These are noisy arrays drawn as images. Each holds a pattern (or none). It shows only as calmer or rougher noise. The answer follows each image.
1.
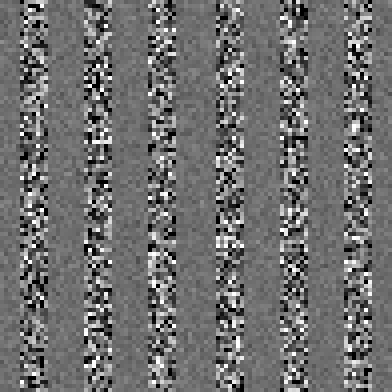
vertical stripes
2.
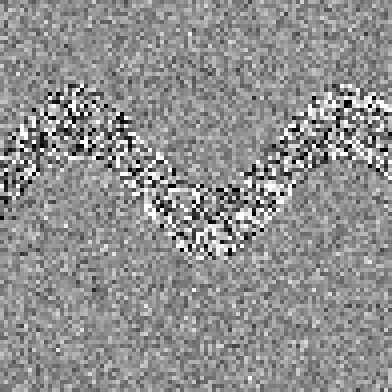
a wavy band
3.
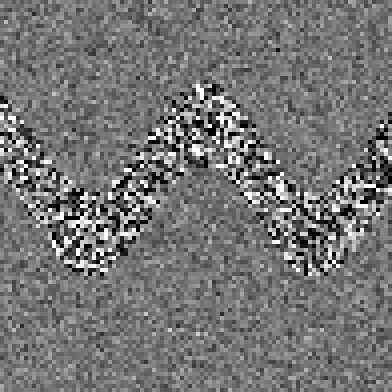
a wavy band
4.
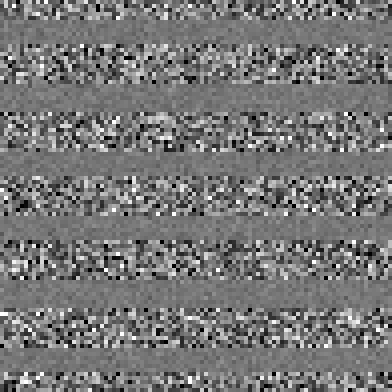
horizontal stripes
